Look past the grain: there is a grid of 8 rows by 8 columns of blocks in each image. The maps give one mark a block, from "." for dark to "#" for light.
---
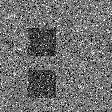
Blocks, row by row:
# # # # # # # #
# # # # # # # #
# # . . # # # #
# # . . # # # #
# # # # # # # #
# # . . # # # #
# # . . # # # #
# # # # # # # #
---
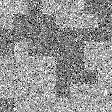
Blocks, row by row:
# # . # # # . .
# . . . # # # .
. . . . . . . .
. # . . . . # #
# # # # . . # #
# # # # . . . #
# # # # . # # #
. # # # # # # #
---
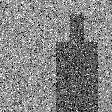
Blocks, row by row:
# # # # # # # #
# # # # # . # #
# # # # # . # #
# # # # . . . #
# # # # . . . #
# # # # . . . #
# # # # . . . #
# # # # . . . #
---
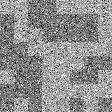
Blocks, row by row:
# # . . # # # #
. # . . . . . #
. # # . . . . #
. . # # # # # #
. . . # # # . .
# . . # # . . #
. . . # # # # #
. # . # # . # .
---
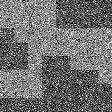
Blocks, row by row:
# # # # . . . .
# # # # . . . .
. # # # # # # #
. . # # # # # #
. . # . . # # #
# # # . . . . #
# # # . . . . .
. . . . . . . .
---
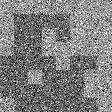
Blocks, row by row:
# # # # # # # #
# . . . . # # #
# . . # . # # #
# . . # # # # #
. . . . # . . #
. . # . . . # #
. . . . . . # #
# . . . . . . #
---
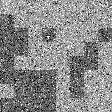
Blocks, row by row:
# # # # # # # #
. # # # # # # #
. . # . # # # .
. . # # # # . #
. # # # # . . #
. . . . # . # #
# . . . # . # #
. . . . # # # #
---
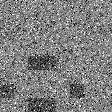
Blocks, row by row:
# # # # # # # #
# # # # # # # #
# # # # # # # #
# # # # # # # #
# # . . # # # #
# # # # # # # #
. # # # # . # #
# # . . # # # #
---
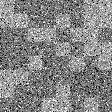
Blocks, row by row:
# . . . . . # #
# # . . # . # #
. . # # . # # .
. . . . # . # #
. . # . . # . #
# # . . . . . .
# . . . # . . .
. . . # # . # .
